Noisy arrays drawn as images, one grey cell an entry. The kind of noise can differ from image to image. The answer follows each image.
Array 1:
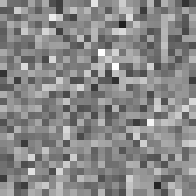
independent entries
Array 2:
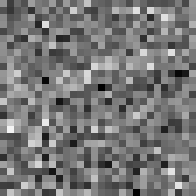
low rank plus noise
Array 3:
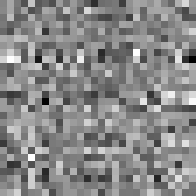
low rank plus noise
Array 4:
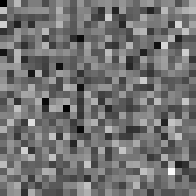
independent entries
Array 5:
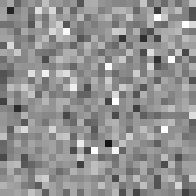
heavy tails
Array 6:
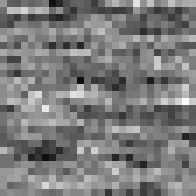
streaked along the rows
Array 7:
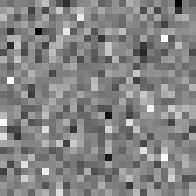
heavy tails
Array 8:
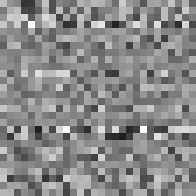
rows of uneven size
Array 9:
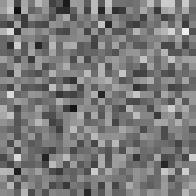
low rank plus noise
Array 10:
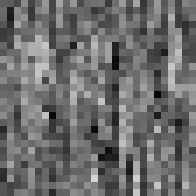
streaked along the columns
